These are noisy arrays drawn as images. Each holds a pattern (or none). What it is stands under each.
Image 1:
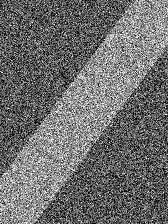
a diagonal band
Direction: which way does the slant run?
bottom left to top right
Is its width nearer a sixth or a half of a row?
a half
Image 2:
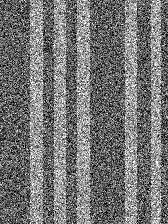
bands of columns
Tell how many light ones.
5
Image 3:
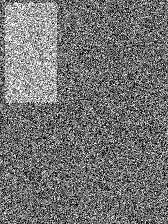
one block
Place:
top left
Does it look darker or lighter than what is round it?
lighter
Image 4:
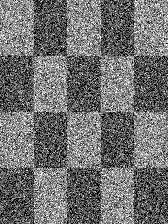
a checkerboard
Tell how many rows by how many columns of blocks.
4 by 5
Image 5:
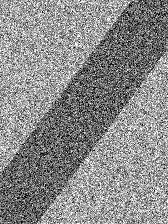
a diagonal band
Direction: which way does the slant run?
bottom left to top right
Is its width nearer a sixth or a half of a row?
a half
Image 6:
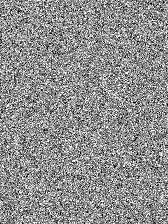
only noise
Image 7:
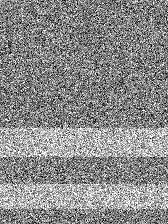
bands of rows
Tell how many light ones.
2
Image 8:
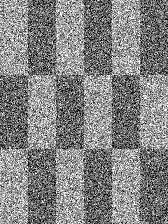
a checkerboard
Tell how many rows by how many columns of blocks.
3 by 6
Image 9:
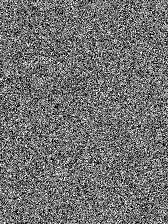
only noise
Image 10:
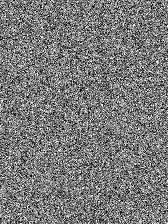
only noise
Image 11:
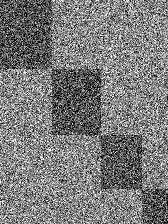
blocks along the diagonal
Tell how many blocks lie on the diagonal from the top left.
4
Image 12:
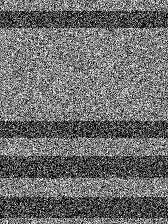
bands of rows
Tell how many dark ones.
4
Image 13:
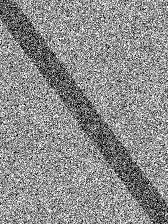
a diagonal band
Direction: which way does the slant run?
top left to bottom right
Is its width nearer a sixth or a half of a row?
a sixth
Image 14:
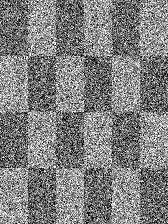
a checkerboard
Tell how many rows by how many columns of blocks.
4 by 6
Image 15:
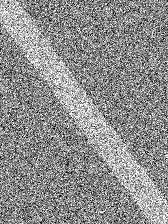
a diagonal band
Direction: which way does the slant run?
top left to bottom right
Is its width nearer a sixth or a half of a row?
a sixth
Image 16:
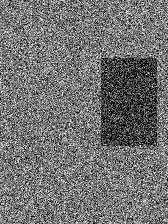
one block
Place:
middle right
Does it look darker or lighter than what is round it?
darker
